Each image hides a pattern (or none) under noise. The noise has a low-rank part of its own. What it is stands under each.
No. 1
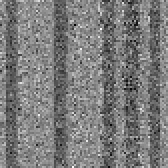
bands of columns
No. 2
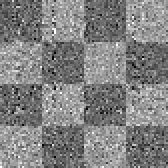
a checkerboard
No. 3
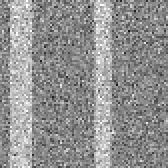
bands of columns
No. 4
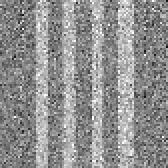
bands of columns
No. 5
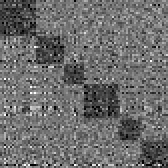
blocks along the diagonal
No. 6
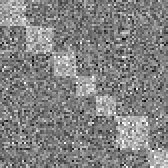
blocks along the diagonal
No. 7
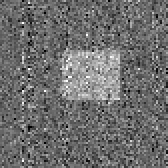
one block
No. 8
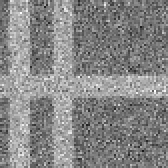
bands of rows crossing bands of columns
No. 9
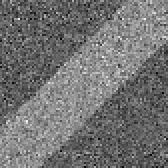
a diagonal band
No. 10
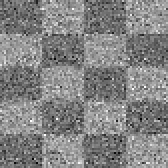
a checkerboard
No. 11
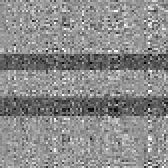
bands of rows
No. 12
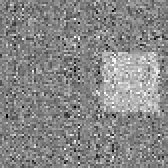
one block
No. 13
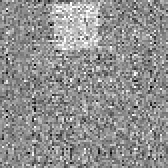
one block
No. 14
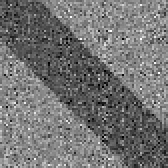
a diagonal band
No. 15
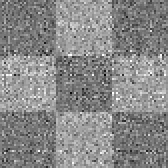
a checkerboard
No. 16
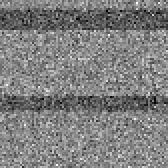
bands of rows
